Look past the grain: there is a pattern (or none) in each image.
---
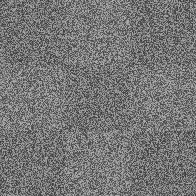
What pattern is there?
a checkerboard
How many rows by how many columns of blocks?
3 by 3
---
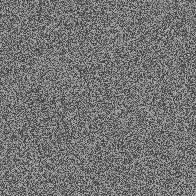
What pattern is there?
only noise
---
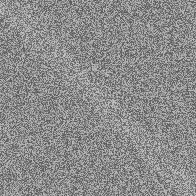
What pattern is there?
a diagonal band
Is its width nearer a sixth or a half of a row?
a sixth
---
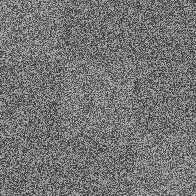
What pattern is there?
blocks along the diagonal
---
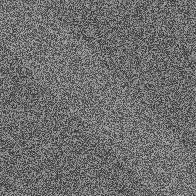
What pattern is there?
a diagonal band
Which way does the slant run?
top left to bottom right
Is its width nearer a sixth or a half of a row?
a half
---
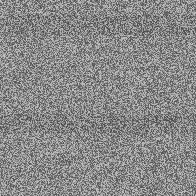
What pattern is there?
bands of rows
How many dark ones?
2
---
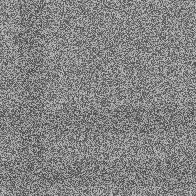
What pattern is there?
bands of rows crossing bands of columns
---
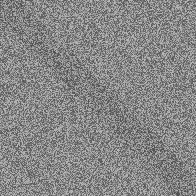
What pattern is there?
a diagonal band
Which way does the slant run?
top left to bottom right
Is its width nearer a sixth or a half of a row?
a sixth
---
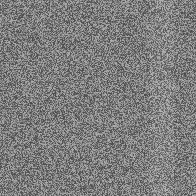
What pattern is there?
one band of columns
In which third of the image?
right
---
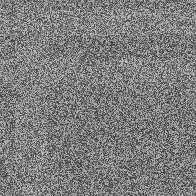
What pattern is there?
bands of rows crossing bands of columns
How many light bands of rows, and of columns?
2 and 1
